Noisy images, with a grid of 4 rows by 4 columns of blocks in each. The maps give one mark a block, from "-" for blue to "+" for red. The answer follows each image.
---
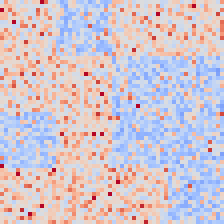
+-++
++--
-+--
+++-
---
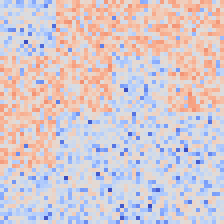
-+++
++-+
+---
----
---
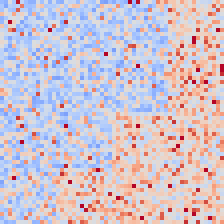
---+
---+
--++
-+++
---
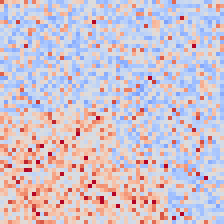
----
----
++--
+++-
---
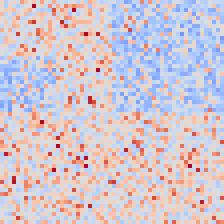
++--
-+--
++++
++++
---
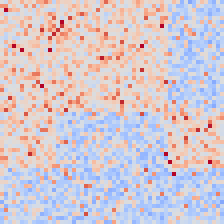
+++-
+++-
+--+
----
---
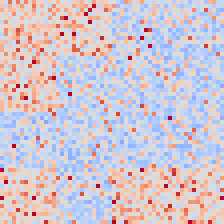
++--
+---
----
+-++
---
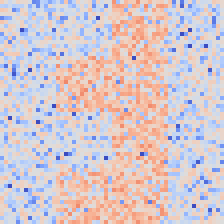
--+-
-++-
--+-
-++-
